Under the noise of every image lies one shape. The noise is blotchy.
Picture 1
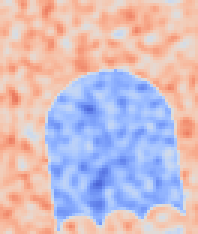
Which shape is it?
ghost
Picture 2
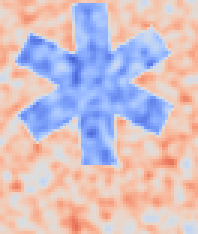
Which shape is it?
asterisk
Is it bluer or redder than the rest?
bluer
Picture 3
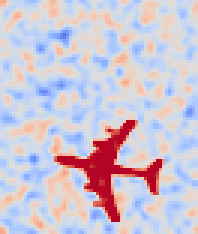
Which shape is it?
airplane
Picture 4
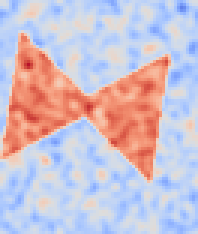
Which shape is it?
bow tie
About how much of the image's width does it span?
nearly all
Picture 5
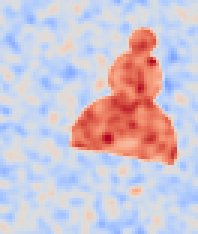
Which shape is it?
chess pawn
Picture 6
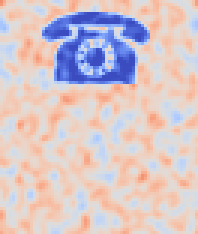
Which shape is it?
telephone
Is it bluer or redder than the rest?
bluer
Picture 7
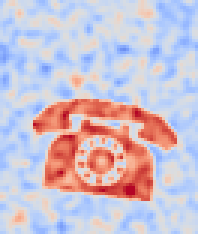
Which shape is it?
telephone
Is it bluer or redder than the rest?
redder
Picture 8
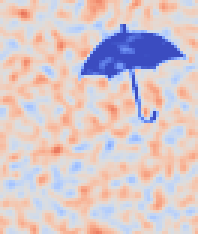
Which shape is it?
umbrella
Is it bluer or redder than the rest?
bluer
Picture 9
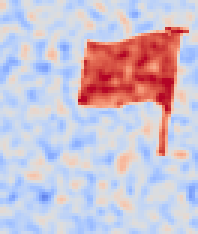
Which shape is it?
flag
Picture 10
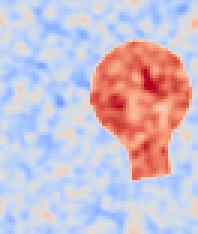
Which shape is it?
light bulb
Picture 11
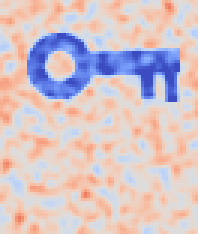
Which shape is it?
key
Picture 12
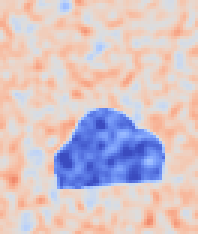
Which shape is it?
cloud
